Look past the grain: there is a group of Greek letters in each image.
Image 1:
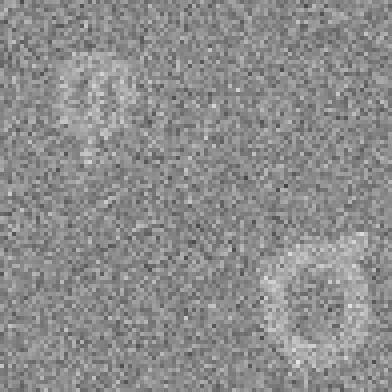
top left: phi; bottom right: sigma
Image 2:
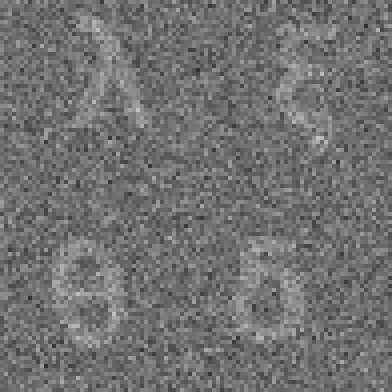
top left: lambda; top right: xi; bottom left: theta; bottom right: delta
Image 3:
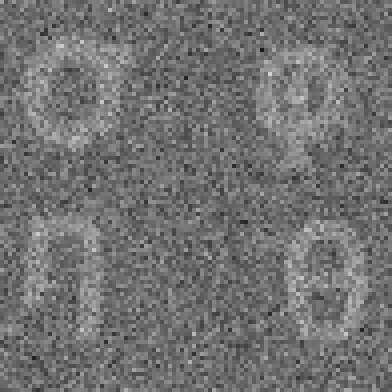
top left: sigma; top right: phi; bottom left: eta; bottom right: theta
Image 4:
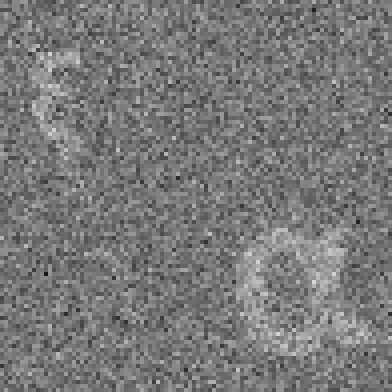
top left: xi; bottom right: alpha
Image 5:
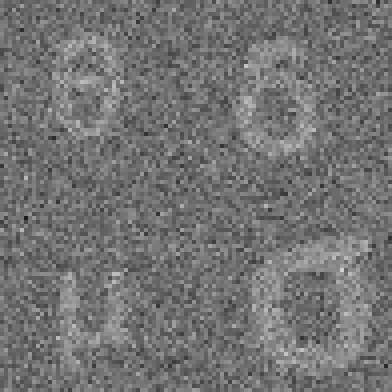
top left: theta; top right: delta; bottom left: mu; bottom right: sigma
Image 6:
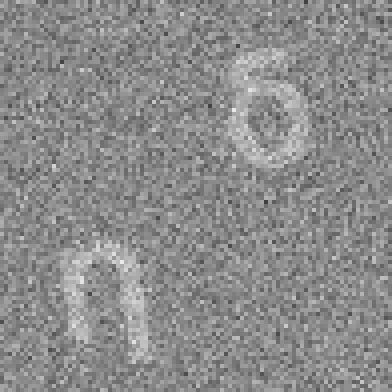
top right: delta; bottom left: eta
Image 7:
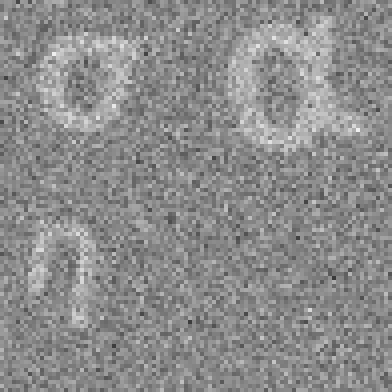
top left: sigma; top right: alpha; bottom left: eta
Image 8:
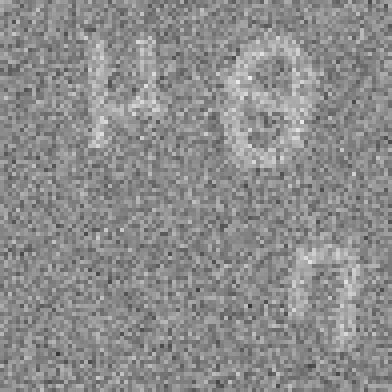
top left: mu; top right: theta; bottom right: eta
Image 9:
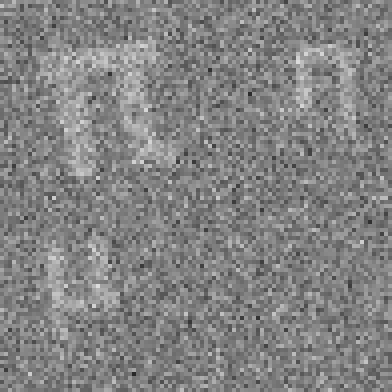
top left: pi; top right: eta; bottom left: mu
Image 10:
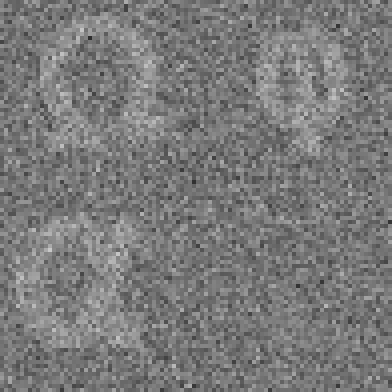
top left: omega; top right: phi; bottom left: alpha
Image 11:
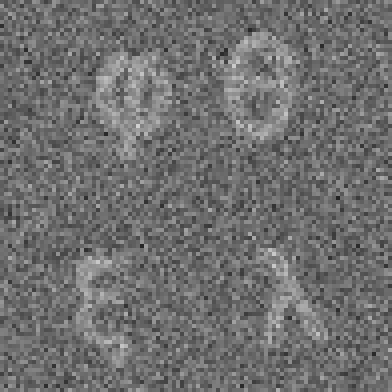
top left: phi; top right: theta; bottom left: xi; bottom right: lambda
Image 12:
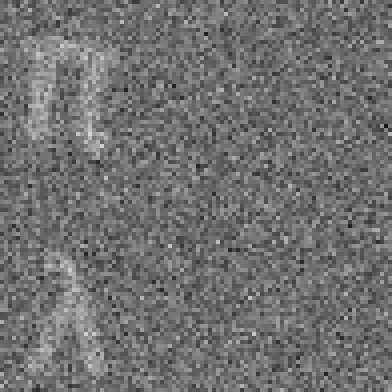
top left: pi; bottom left: lambda
